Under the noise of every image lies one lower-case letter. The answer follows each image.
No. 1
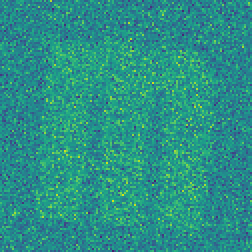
light m
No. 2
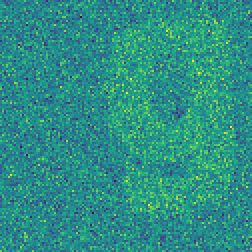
light g
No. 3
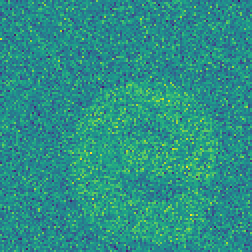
light e
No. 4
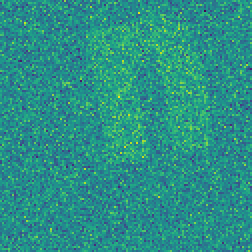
light n
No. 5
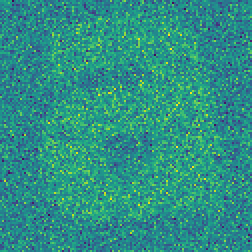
light a
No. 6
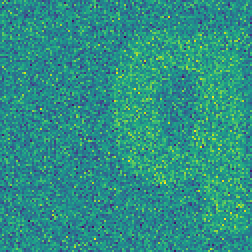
light q
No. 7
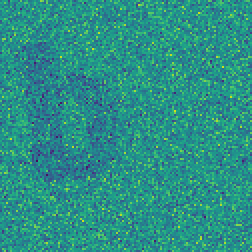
dark b
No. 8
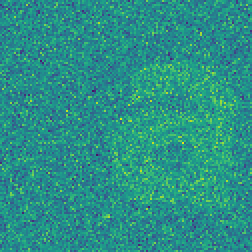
light a
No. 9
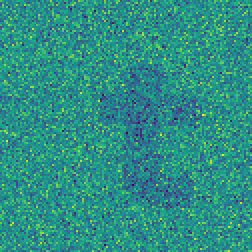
dark t
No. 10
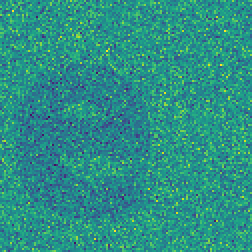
dark e
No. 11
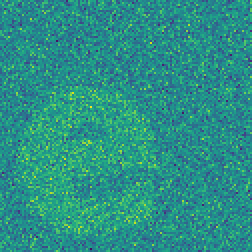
light e
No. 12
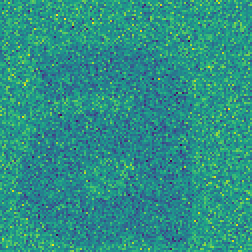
dark a
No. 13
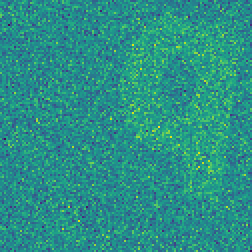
light q
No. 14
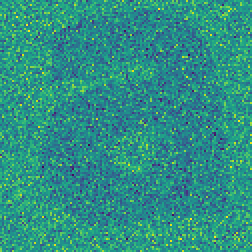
dark a
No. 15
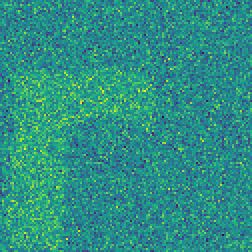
light r
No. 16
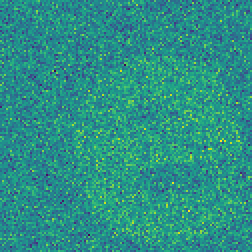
light e
